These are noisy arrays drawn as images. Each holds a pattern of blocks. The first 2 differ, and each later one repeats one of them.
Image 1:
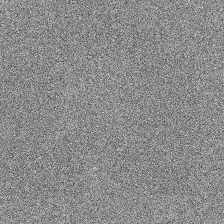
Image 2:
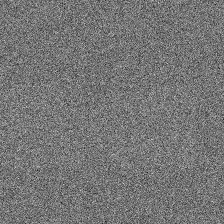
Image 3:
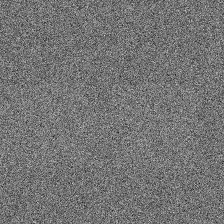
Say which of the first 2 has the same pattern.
2
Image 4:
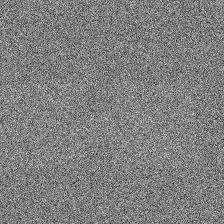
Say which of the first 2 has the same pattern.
2
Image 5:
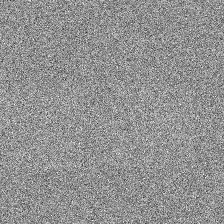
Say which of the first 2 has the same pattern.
2
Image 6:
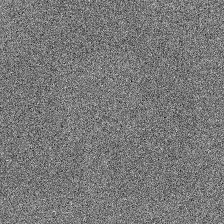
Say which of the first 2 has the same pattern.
1
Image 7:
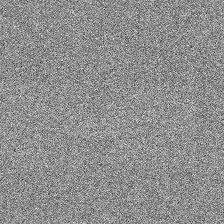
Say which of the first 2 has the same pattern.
2
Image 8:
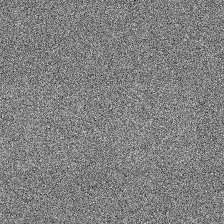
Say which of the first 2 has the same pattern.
2
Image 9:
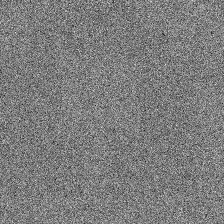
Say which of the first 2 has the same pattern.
1
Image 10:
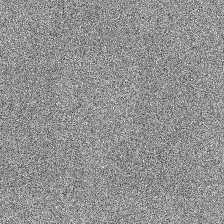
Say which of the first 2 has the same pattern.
1
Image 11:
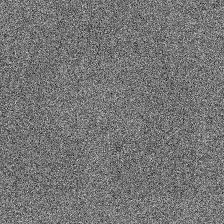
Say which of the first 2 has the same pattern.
1
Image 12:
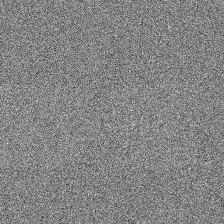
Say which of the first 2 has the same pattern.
2
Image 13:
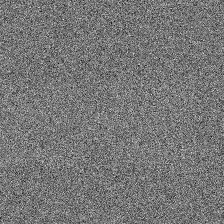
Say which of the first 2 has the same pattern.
2
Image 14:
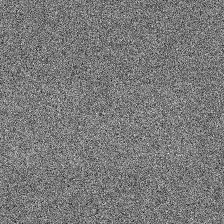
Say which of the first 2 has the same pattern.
2
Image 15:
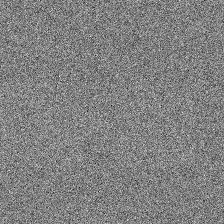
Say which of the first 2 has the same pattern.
2
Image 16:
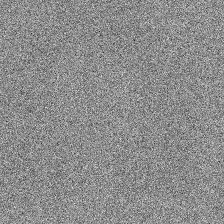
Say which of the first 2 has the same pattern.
1
